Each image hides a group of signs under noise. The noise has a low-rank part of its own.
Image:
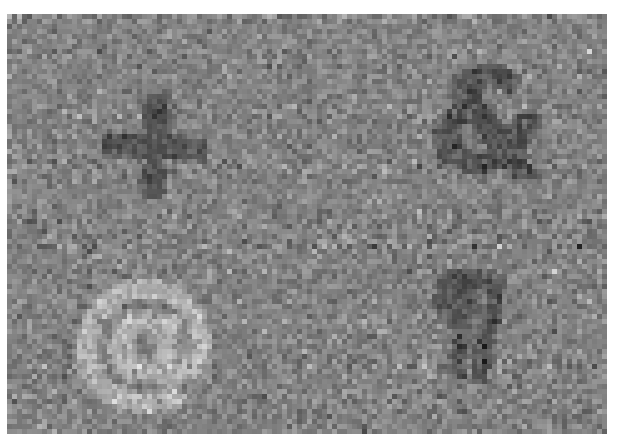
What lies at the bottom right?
pilcrow
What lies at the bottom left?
at sign
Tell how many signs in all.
4
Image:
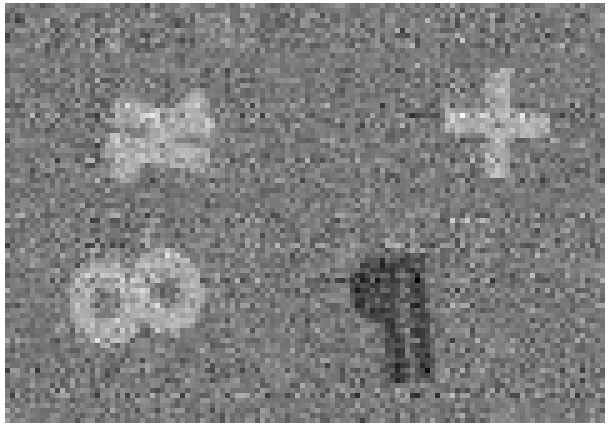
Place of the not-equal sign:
top left
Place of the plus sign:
top right
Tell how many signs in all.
4
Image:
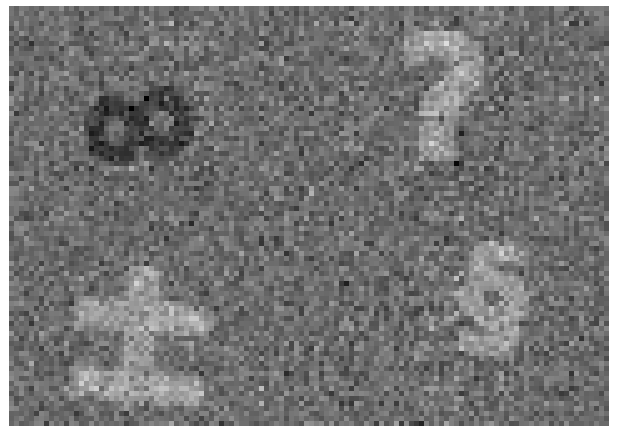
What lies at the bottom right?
section sign
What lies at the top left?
infinity sign
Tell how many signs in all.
4
